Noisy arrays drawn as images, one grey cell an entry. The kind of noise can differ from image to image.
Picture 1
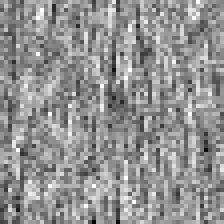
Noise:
streaked along the columns
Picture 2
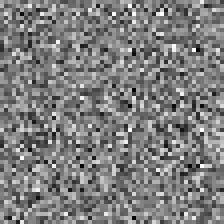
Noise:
low rank plus noise
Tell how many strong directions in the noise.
five to eight
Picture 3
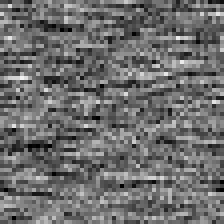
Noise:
streaked along the rows
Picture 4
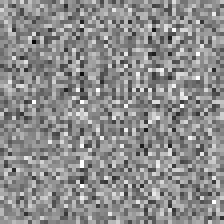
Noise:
low rank plus noise
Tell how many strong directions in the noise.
two
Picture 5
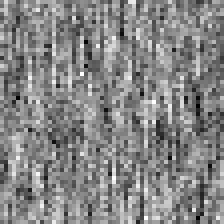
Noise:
streaked along the columns
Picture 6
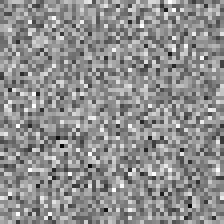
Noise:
independent entries
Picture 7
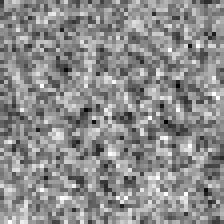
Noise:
blotchy
